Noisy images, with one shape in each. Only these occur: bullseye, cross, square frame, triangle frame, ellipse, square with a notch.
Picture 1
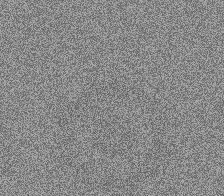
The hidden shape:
bullseye
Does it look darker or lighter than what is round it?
darker
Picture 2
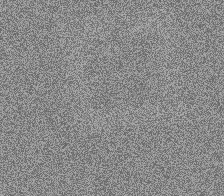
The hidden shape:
square frame
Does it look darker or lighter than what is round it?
lighter
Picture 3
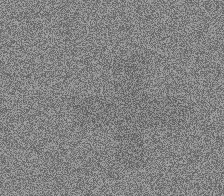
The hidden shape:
cross
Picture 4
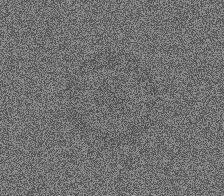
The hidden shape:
bullseye
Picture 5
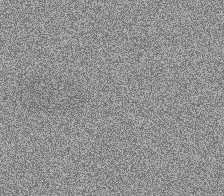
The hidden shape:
ellipse
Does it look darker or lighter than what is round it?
darker
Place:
middle left
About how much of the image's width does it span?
a third
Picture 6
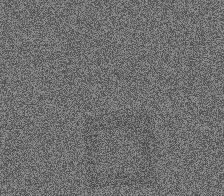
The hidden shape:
square frame
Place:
bottom middle
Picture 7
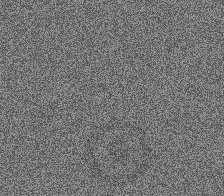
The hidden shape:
bullseye
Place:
bottom middle
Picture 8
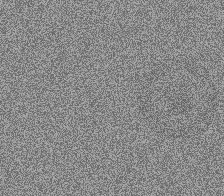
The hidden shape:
bullseye
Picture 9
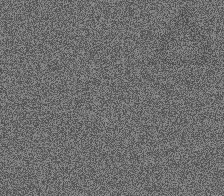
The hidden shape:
triangle frame
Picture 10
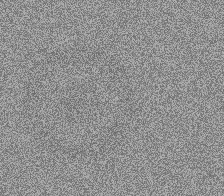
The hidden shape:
bullseye
